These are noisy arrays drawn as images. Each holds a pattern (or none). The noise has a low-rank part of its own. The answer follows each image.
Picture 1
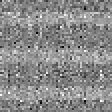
horizontal stripes
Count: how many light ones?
3
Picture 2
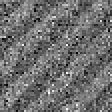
diagonal stripes
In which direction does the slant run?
bottom left to top right
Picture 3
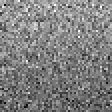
a smooth slope
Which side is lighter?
top
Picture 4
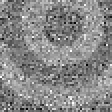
rings round one point
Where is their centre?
top middle
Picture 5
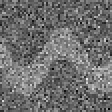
a wavy band
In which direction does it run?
left to right
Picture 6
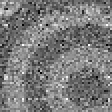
rings round one point
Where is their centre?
bottom right
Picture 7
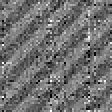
diagonal stripes
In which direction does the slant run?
bottom left to top right
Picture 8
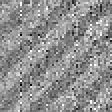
diagonal stripes
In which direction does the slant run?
bottom left to top right
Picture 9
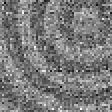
rings round one point
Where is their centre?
top right
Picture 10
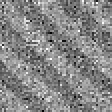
diagonal stripes
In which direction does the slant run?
top left to bottom right
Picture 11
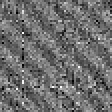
diagonal stripes
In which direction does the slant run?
top left to bottom right
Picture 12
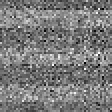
horizontal stripes
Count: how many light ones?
3
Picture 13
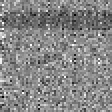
one horizontal stripe
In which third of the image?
top
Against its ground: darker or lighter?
darker
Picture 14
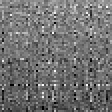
a smooth slope
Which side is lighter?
top
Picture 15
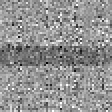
one horizontal stripe
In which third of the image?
middle
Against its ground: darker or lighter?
darker
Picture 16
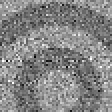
rings round one point
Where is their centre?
bottom middle
